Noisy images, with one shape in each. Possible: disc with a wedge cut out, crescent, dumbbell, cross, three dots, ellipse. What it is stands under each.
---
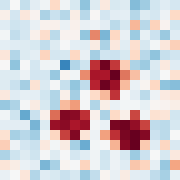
three dots
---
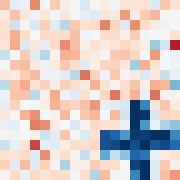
cross
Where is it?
bottom right
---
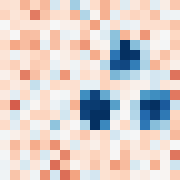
three dots
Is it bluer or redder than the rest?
bluer
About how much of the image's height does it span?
half
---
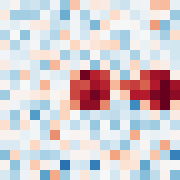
dumbbell
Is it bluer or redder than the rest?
redder
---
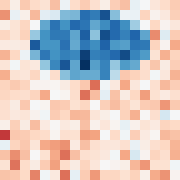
ellipse
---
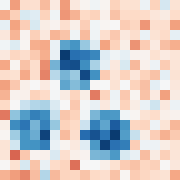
three dots
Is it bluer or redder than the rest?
bluer
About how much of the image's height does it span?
two thirds
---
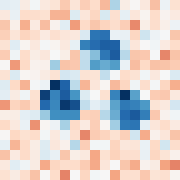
three dots
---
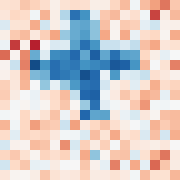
cross
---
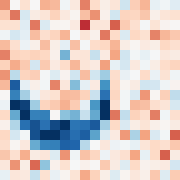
crescent
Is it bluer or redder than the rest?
bluer
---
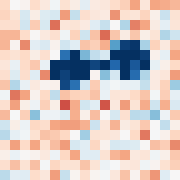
dumbbell
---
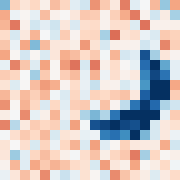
crescent
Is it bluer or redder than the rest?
bluer
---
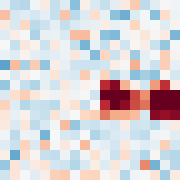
dumbbell
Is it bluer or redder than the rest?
redder
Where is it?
middle right
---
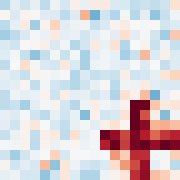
cross
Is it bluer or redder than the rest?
redder
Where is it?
bottom right
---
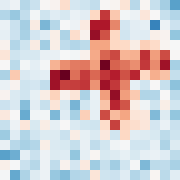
cross
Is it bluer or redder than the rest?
redder
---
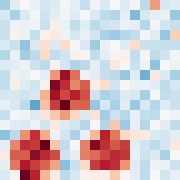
three dots
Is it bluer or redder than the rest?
redder
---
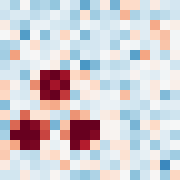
three dots
